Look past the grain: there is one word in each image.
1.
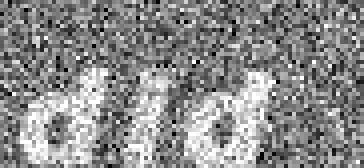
did
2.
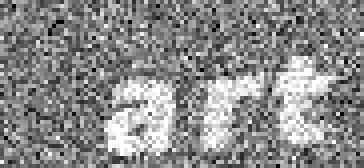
art
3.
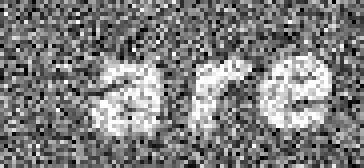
are
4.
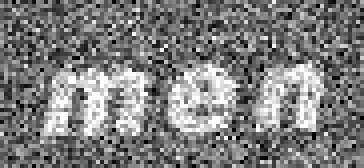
men
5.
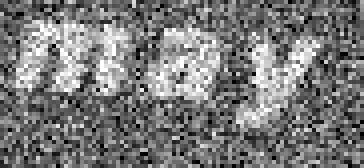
may
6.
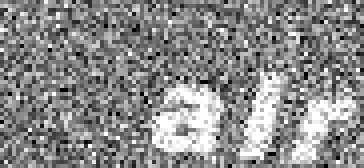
air
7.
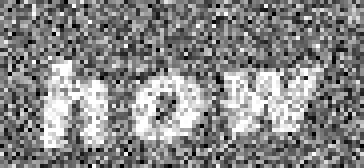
how
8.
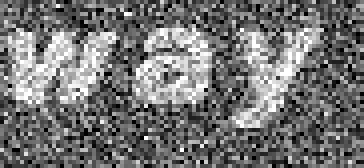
way
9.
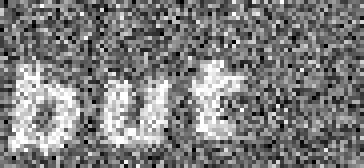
but
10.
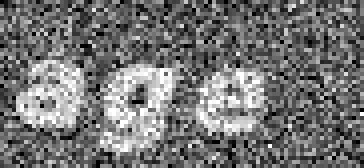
age
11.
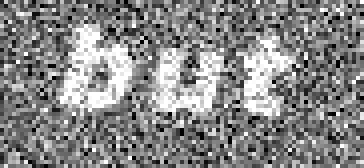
but
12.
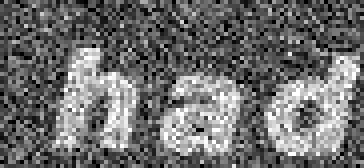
had
